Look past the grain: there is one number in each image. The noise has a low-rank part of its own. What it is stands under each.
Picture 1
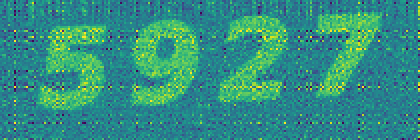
5927
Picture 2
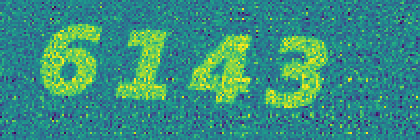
6143
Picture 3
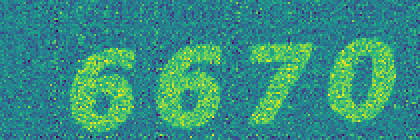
6670
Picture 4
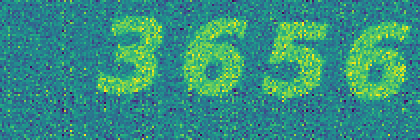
3656
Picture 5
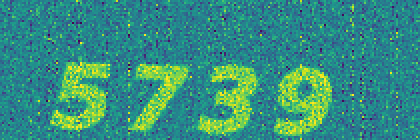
5739
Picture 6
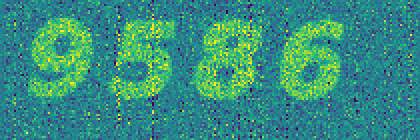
9586
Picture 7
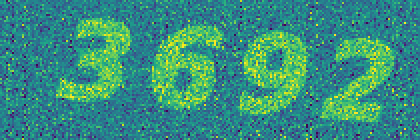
3692
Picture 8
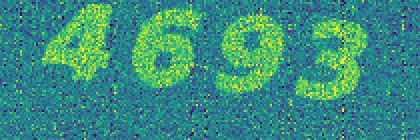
4693
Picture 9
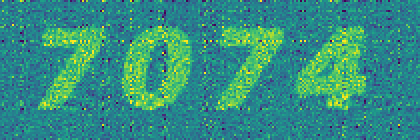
7074
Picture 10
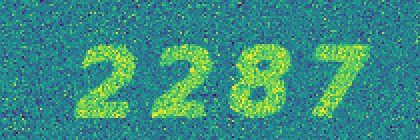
2287
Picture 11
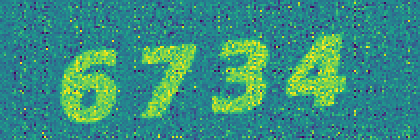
6734
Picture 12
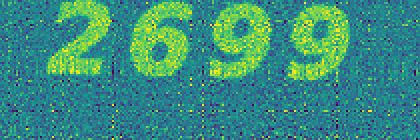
2699
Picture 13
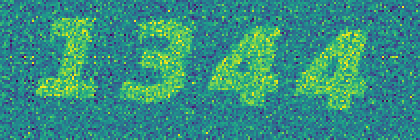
1344
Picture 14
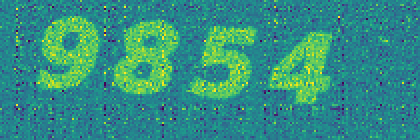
9854
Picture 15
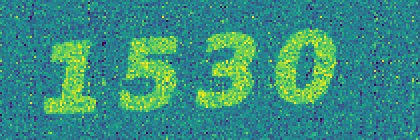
1530
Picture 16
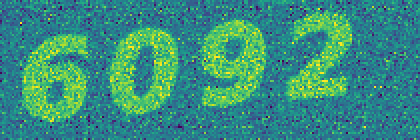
6092
